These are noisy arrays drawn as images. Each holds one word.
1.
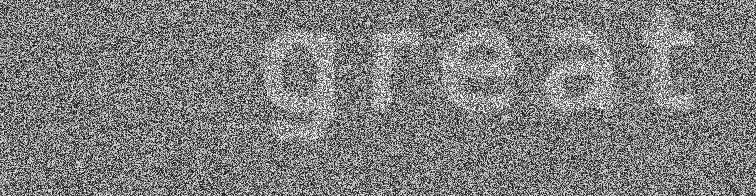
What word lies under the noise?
great
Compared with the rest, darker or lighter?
lighter
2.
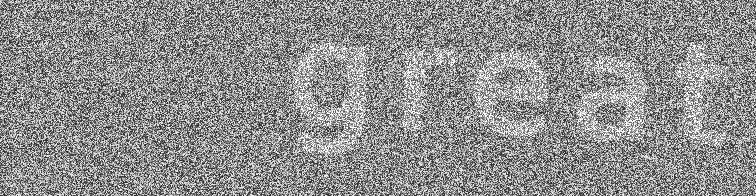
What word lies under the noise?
great
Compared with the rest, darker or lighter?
lighter
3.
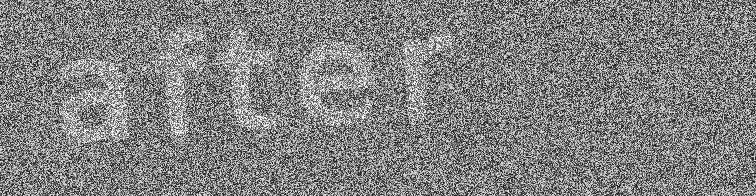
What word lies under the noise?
after
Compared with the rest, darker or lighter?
lighter
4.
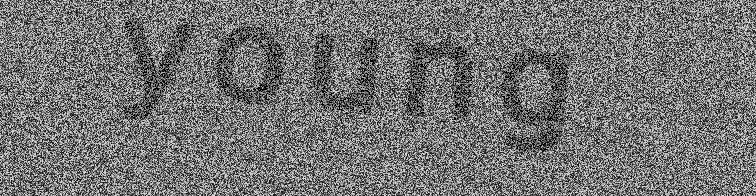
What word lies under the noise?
young
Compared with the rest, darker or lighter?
darker
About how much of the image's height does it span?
two thirds
